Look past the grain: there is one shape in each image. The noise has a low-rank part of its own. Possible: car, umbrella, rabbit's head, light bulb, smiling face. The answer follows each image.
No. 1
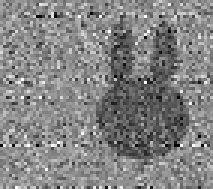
rabbit's head
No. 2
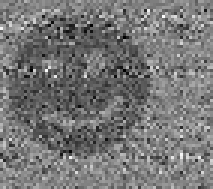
smiling face
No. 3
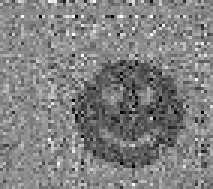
smiling face
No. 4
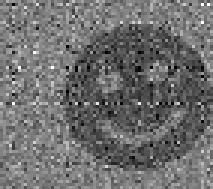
smiling face
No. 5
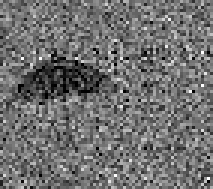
umbrella
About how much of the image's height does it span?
half
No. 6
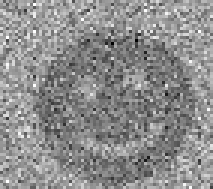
smiling face
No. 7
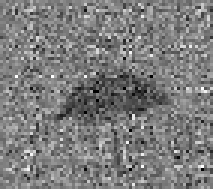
umbrella
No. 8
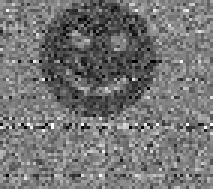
smiling face
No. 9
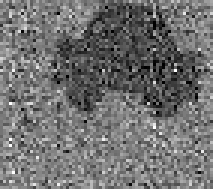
car
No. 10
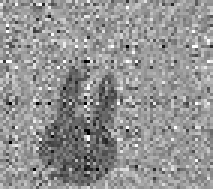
rabbit's head
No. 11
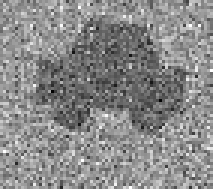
car
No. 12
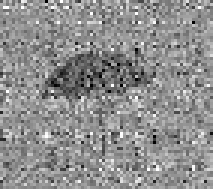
umbrella
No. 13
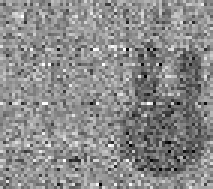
rabbit's head
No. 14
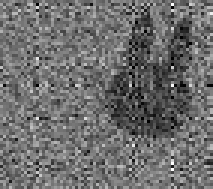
rabbit's head
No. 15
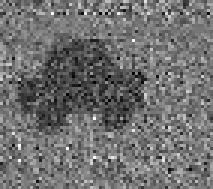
car
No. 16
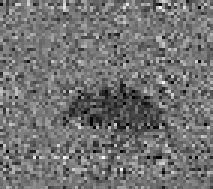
umbrella
